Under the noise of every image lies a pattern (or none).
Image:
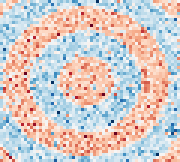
rings round one point
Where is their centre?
centre
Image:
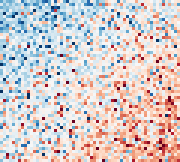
a smooth slope
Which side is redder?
bottom right
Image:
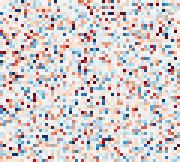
only noise
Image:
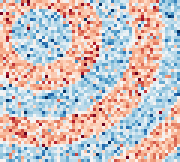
rings round one point
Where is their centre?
top left
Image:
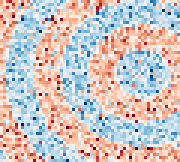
rings round one point
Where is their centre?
middle right
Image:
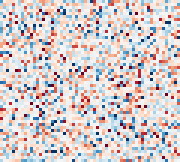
only noise
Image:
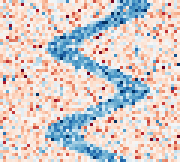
a wavy band
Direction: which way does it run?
top to bottom
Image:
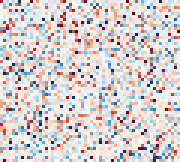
only noise
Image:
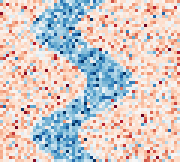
a wavy band
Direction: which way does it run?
top to bottom
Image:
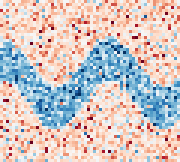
a wavy band
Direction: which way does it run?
left to right
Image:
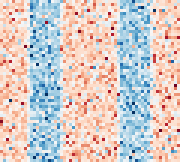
vertical stripes
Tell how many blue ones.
2
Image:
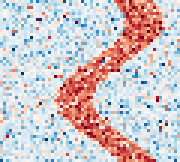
a wavy band
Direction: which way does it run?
top to bottom
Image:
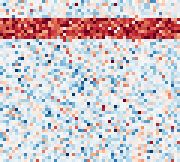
one horizontal stripe
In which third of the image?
top
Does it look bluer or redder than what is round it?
redder
